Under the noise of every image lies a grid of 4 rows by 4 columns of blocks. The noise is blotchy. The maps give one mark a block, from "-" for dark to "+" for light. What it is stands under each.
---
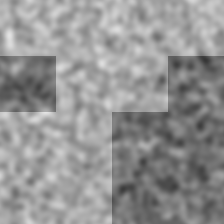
+ + + +
- + + -
+ + - -
+ + - -
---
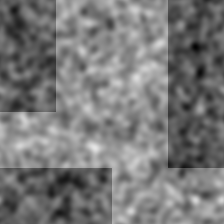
- + + -
- + + -
+ + + -
- - + +
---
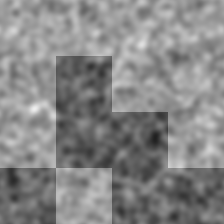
+ + + +
+ - + +
+ - - +
- + - -
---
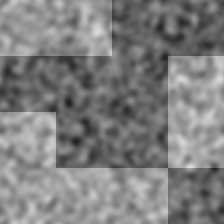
+ + - -
- - - +
+ - - +
+ + + -
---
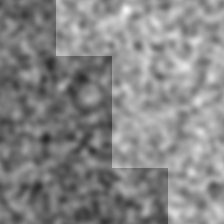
- + + +
- - + +
- - + +
- - - +
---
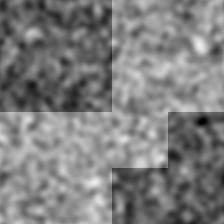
- - + +
- - + +
+ + + -
+ + - -
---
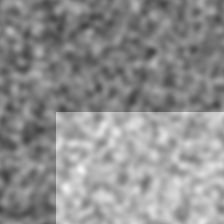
- - - -
- - - -
- + + +
- + + +
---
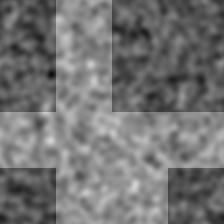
- + - -
- + - -
+ + + +
- + + -
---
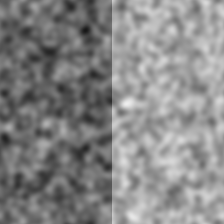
- - + +
- - + +
- - + +
- - + +
